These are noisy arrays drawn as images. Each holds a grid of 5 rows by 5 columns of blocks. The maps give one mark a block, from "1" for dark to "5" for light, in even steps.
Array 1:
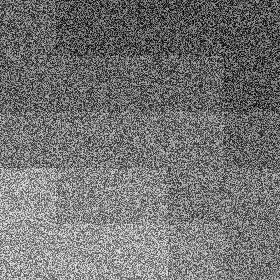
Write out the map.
2 1 1 1 1
2 2 2 2 1
3 3 3 3 2
5 4 4 3 3
5 5 5 4 3
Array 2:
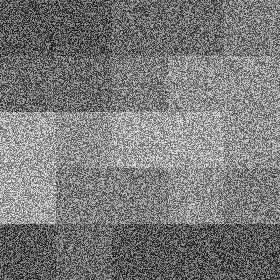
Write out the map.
1 1 2 2 3
2 2 3 4 4
5 4 5 5 4
5 3 3 4 3
1 2 1 1 1
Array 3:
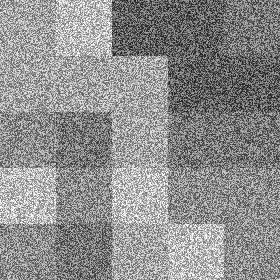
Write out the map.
4 5 1 1 2
4 4 4 1 1
3 2 4 2 2
5 3 5 3 3
3 2 4 5 3
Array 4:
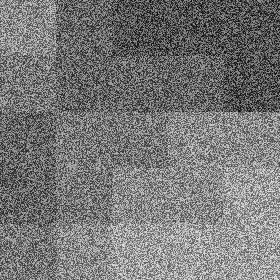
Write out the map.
4 2 1 1 1
3 2 2 2 1
2 3 3 4 4
2 3 4 4 5
3 4 5 5 5
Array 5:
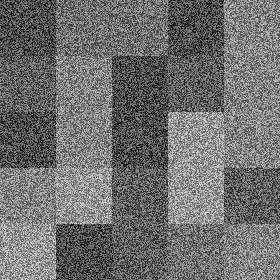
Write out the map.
1 3 3 1 4
2 4 1 2 4
1 4 1 5 4
4 5 2 5 2
5 1 2 3 4
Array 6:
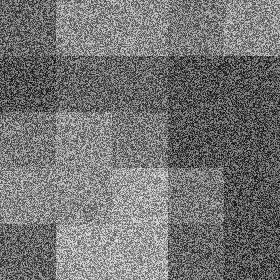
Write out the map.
2 4 4 3 4
1 2 2 1 1
3 4 3 1 1
4 4 5 3 1
2 5 5 2 1
